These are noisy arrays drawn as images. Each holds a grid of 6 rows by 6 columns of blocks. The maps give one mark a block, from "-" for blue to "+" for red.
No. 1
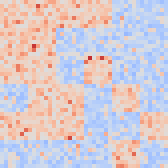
++++--
++----
++-+--
-++-+-
+++--+
----+-
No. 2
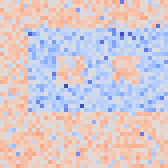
++++++
+-----
+-+-+-
+-----
++++++
++++++
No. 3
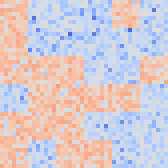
+---+-
+-----
+++--+
-++++-
+++---
+-++--
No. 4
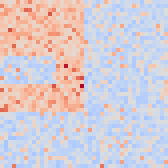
+++---
+++---
--+---
+++---
------
------
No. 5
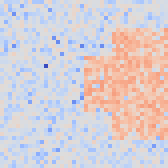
------
----++
---+++
---+++
----++
------
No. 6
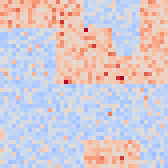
+++--+
--++-+
--++++
------
------
---++-
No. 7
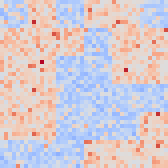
-+-++-
+++-++
++--++
++----
++---+
---+++
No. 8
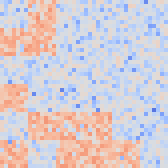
-+----
++----
------
+-----
-+++--
+-+++-
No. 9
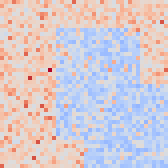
++++++
++---+
++---+
++----
++----
+++---
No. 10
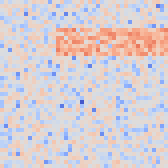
------
--++++
------
------
------
------
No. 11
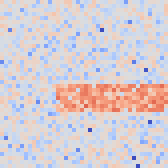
------
------
------
--++++
------
------
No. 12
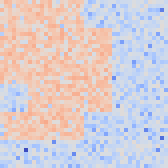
+++---
++++--
++++--
-+++--
+++---
------
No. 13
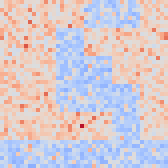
+++--+
++-+++
++--++
++---+
++++-+
------
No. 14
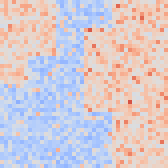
++--++
++-+++
+--+++
---+++
----++
----++
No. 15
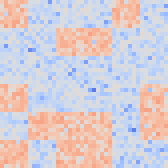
+---+-
--++--
------
+----+
-+++-+
+-++--
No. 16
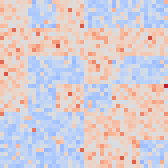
+-+---
++++++
+--+--
+-+-++
---+++
---++-
